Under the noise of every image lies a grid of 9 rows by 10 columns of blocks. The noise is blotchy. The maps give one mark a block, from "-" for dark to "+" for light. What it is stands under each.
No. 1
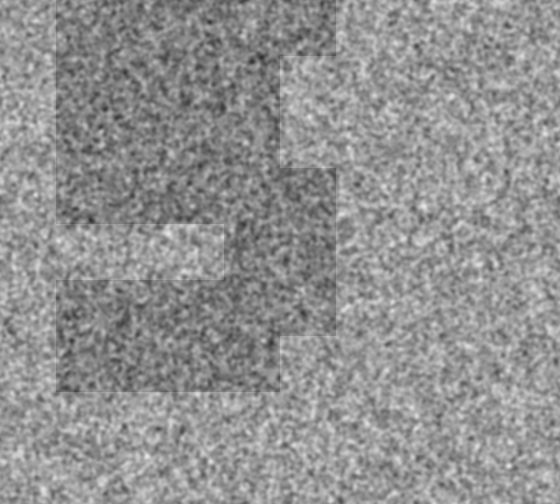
+ - - - - - + + + +
+ - - - - + + + + +
+ - - - - + + + + +
+ - - - - - + + + +
+ + + + - - + + + +
+ - - - - - + + + +
+ - - - - + + + + +
+ + + + + + + + + +
+ + + + + + + + + +
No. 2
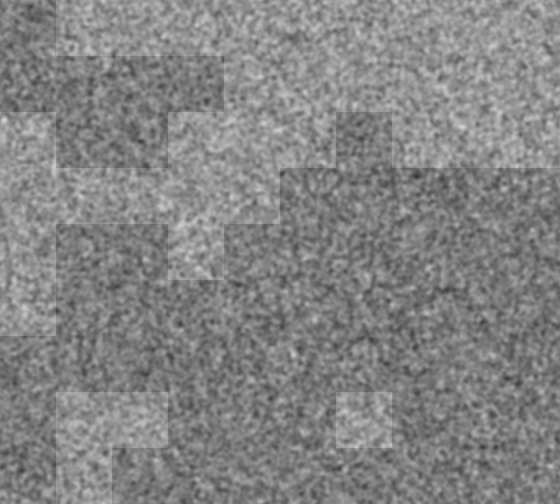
- + + + + + + + + +
- - - - + + + + + +
+ - - + + + - + + +
+ + + + + - - - - -
+ - - + - - - - - -
+ - - - - - - - - -
- - - - - - - - - -
- + + - - - + - - -
- + - - - - - - - -
